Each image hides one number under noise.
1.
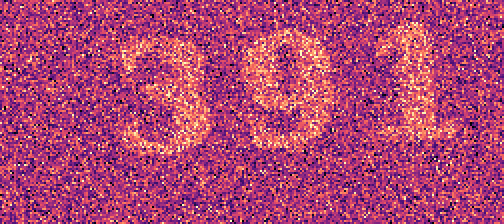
391
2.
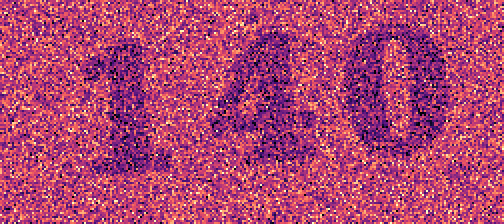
140
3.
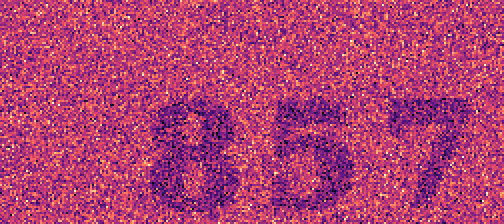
857
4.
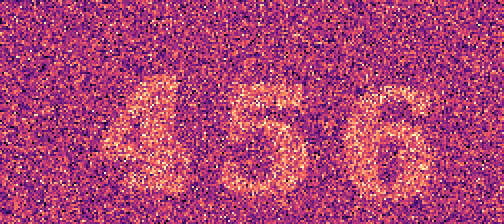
456
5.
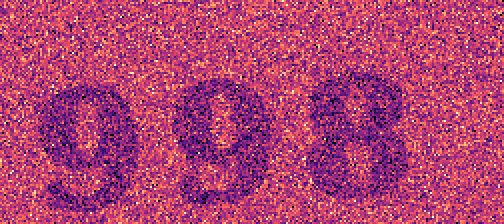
998
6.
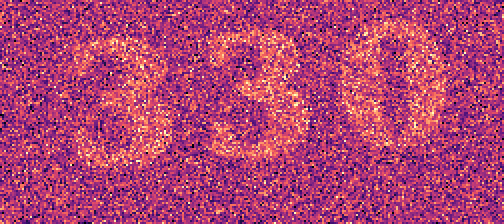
330
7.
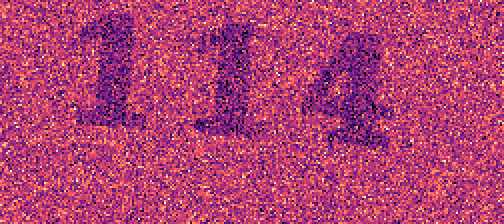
114
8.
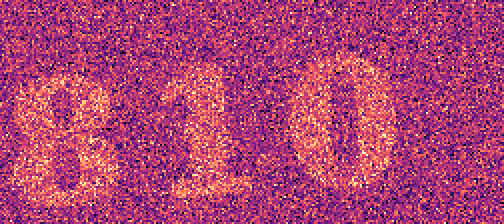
810
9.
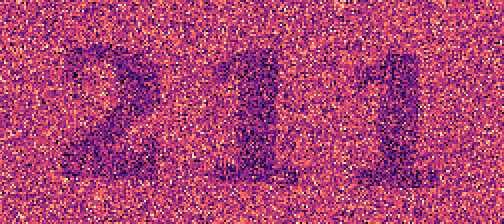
211
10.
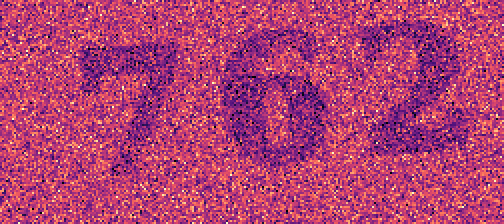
762
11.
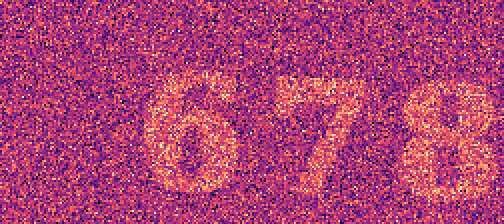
678
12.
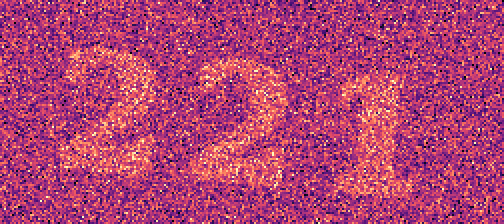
221
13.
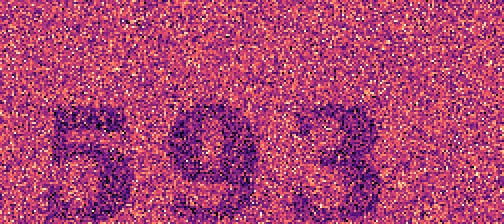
593
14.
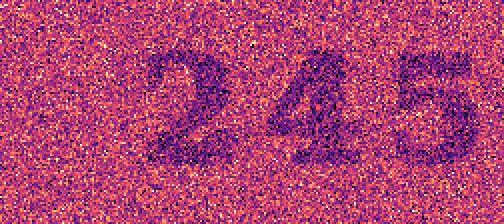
245
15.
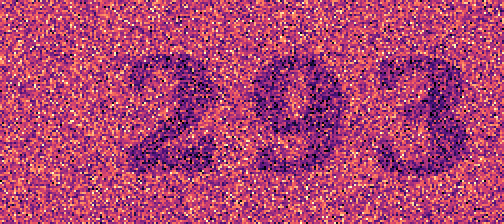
293
